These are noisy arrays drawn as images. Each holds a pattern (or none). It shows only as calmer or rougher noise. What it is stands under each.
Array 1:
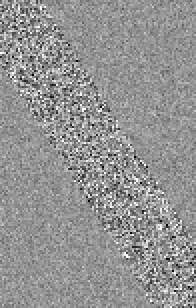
a diagonal band
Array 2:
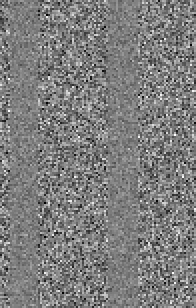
bands of columns
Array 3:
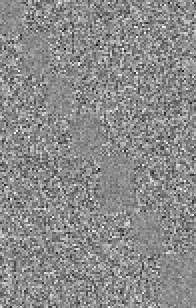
blocks along the diagonal
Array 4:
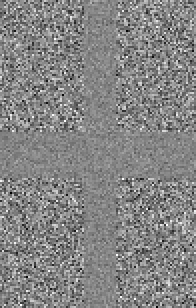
bands of rows crossing bands of columns
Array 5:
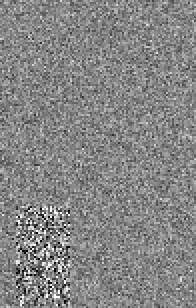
one block
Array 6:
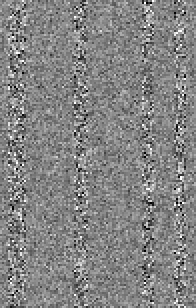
bands of columns
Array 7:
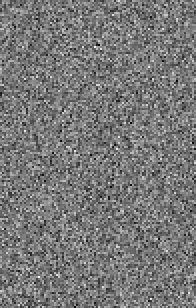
only noise
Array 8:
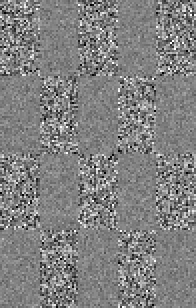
a checkerboard
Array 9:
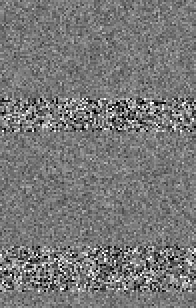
bands of rows
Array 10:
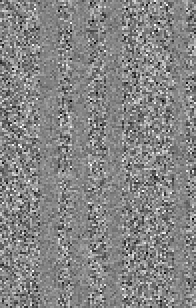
bands of columns
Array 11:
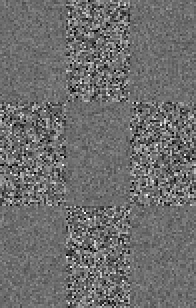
a checkerboard
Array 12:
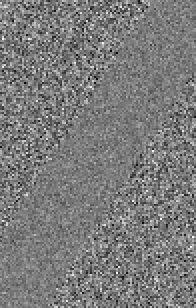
a diagonal band
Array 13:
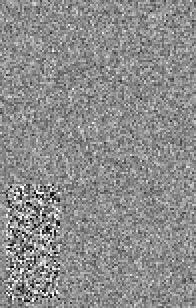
one block
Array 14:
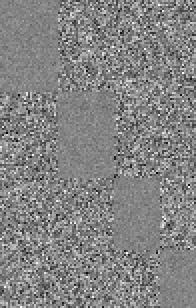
blocks along the diagonal
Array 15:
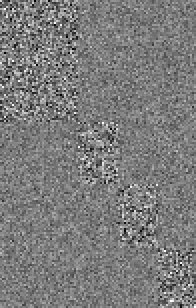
blocks along the diagonal
